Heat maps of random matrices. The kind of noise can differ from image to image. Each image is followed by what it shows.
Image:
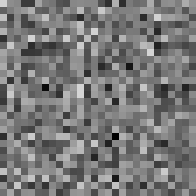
low rank plus noise
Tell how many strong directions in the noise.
two
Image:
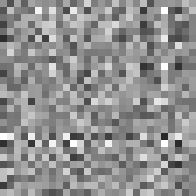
low rank plus noise
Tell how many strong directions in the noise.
one
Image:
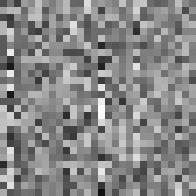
columns of uneven size
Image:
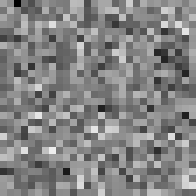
low rank plus noise
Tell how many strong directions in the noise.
five to eight
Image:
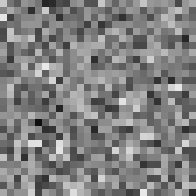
independent entries
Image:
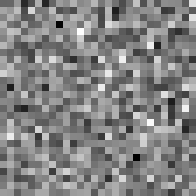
low rank plus noise
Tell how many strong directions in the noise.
five to eight
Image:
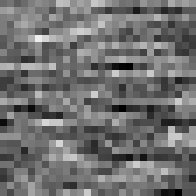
streaked along the rows
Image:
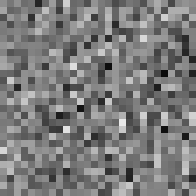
independent entries
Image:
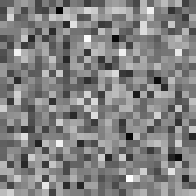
independent entries
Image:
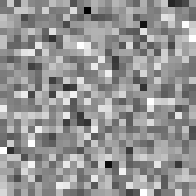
independent entries
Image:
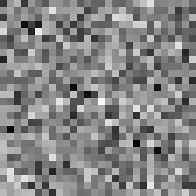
independent entries
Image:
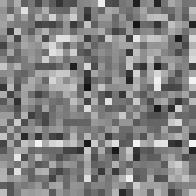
low rank plus noise
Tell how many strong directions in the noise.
one
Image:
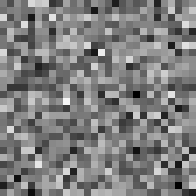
independent entries
